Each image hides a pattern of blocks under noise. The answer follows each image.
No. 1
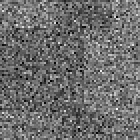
top and bottom mirror each other
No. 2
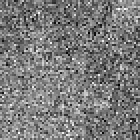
mirrored about the diagonal from the bottom left
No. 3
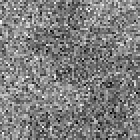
no symmetry
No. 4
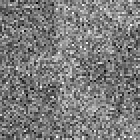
top and bottom mirror each other
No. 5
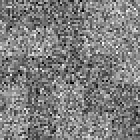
no symmetry
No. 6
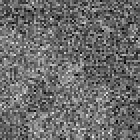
mirrored about the diagonal from the bottom left
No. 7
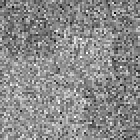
mirrored about the diagonal from the bottom left
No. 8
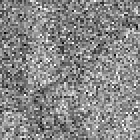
no symmetry
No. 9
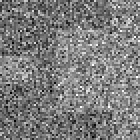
top and bottom mirror each other
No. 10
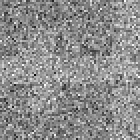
top and bottom mirror each other
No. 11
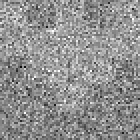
left and right mirror each other
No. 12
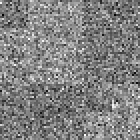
mirrored about the diagonal from the top left
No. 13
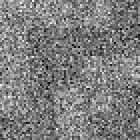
mirrored about the diagonal from the top left
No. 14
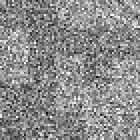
no symmetry
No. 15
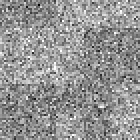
no symmetry
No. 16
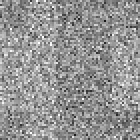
top and bottom mirror each other
